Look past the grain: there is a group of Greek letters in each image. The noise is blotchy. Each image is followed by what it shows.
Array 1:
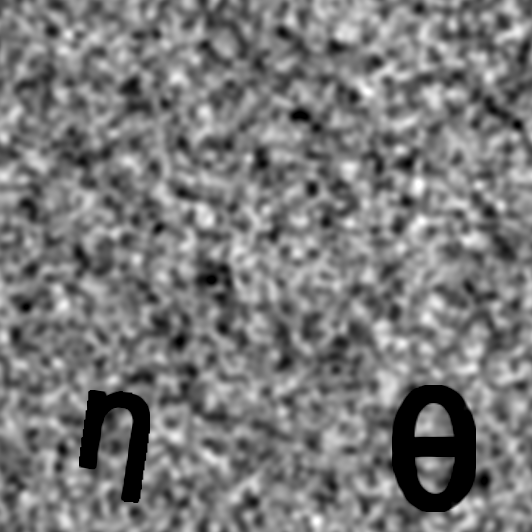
bottom left: eta; bottom right: theta
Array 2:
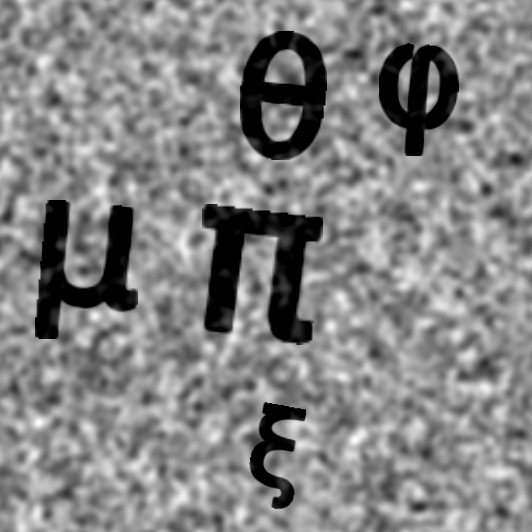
top middle: theta; top right: phi; middle left: mu; centre: pi; bottom middle: xi
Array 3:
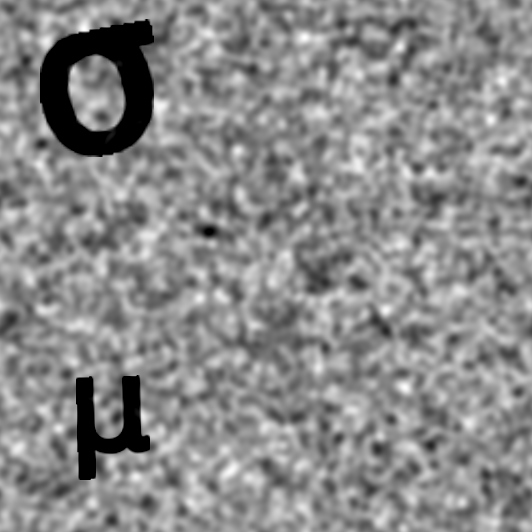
top left: sigma; bottom left: mu
